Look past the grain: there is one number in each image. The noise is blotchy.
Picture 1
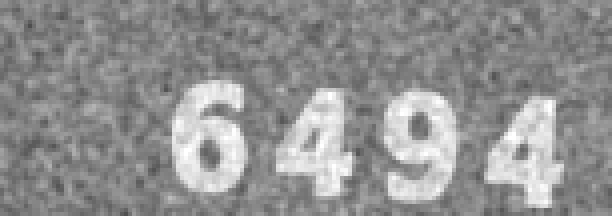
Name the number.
6494
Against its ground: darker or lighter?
lighter
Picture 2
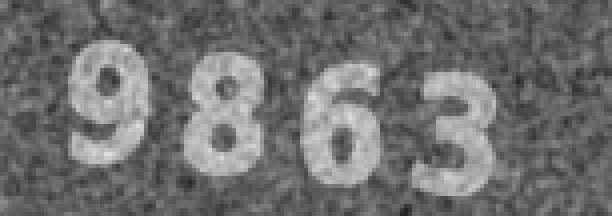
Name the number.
9863
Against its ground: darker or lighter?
lighter
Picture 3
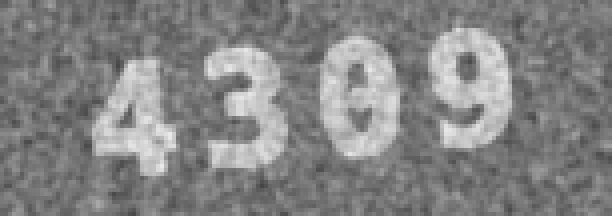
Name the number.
4309
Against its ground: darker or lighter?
lighter
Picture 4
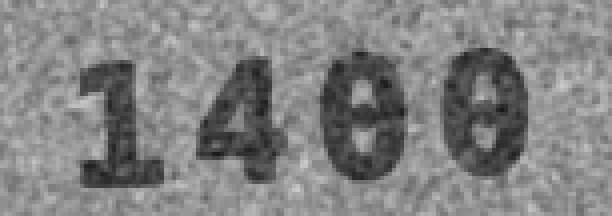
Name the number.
1400
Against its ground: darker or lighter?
darker
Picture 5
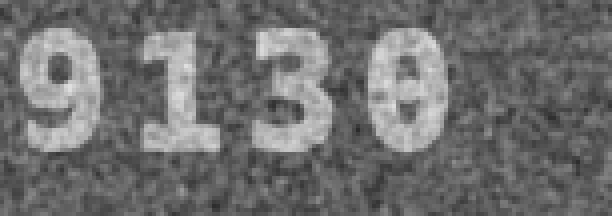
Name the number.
9130
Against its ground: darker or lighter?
lighter
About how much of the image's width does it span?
two thirds
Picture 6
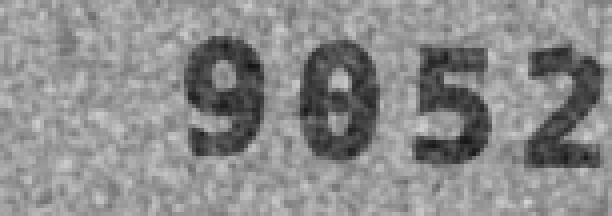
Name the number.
9052
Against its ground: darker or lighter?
darker
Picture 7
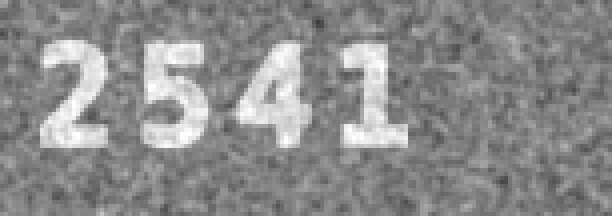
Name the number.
2541
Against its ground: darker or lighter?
lighter
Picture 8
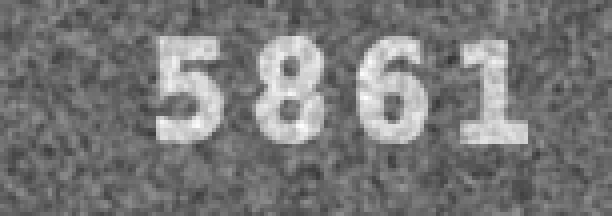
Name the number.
5861
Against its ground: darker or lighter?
lighter
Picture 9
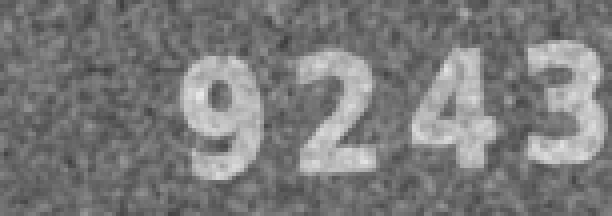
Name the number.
9243
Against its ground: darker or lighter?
lighter
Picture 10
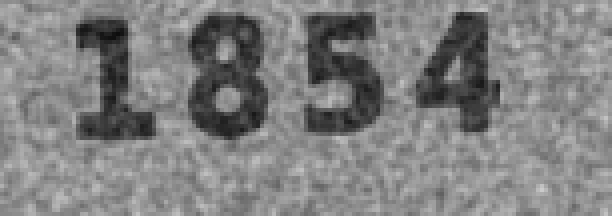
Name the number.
1854
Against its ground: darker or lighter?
darker
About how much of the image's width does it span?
two thirds
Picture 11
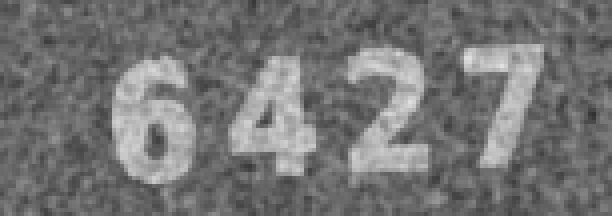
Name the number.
6427
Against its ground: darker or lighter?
lighter
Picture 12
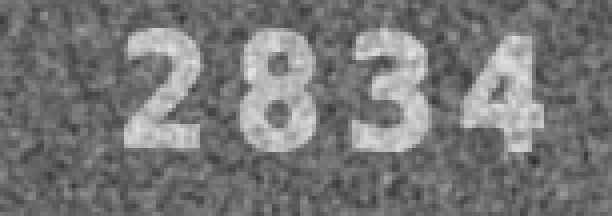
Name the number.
2834
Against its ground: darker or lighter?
lighter
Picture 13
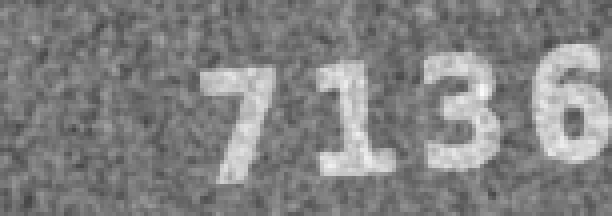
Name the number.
7136
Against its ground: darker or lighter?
lighter
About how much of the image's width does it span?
two thirds
